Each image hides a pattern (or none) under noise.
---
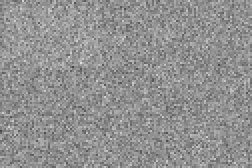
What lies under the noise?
one block
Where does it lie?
top left
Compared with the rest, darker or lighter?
lighter
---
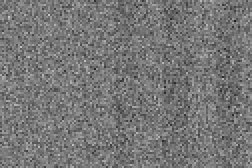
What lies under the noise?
bands of columns
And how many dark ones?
3
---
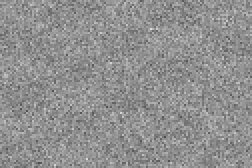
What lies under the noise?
a checkerboard
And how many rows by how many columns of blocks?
6 by 5
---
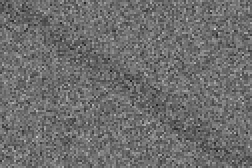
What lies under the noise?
a diagonal band
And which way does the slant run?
top left to bottom right
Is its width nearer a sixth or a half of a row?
a sixth
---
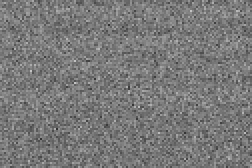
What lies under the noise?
bands of rows
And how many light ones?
4
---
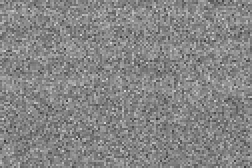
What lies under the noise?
bands of rows
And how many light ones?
3
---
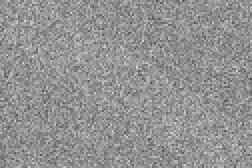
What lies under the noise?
a diagonal band
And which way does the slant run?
top left to bottom right
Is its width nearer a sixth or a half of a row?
a half
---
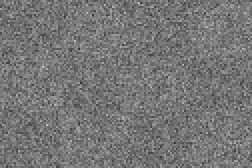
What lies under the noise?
a checkerboard
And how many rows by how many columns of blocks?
3 by 4
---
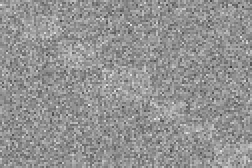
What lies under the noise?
blocks along the diagonal
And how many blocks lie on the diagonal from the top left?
7
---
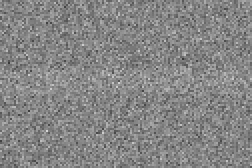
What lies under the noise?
one band of rows
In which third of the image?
middle
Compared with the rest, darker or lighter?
lighter
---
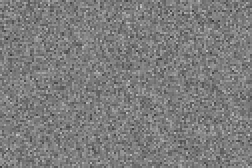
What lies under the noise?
only noise
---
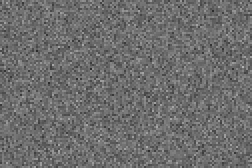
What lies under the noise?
only noise
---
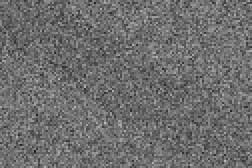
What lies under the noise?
a diagonal band
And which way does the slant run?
top left to bottom right
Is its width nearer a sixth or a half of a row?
a half
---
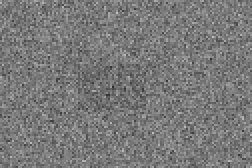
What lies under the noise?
one block
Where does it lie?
centre
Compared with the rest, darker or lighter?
darker
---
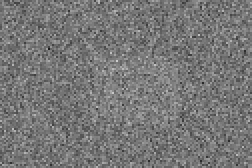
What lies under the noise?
one block
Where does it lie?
centre
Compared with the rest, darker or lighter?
lighter
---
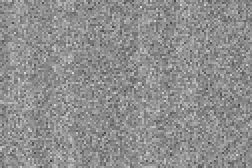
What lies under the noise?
bands of columns
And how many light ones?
4
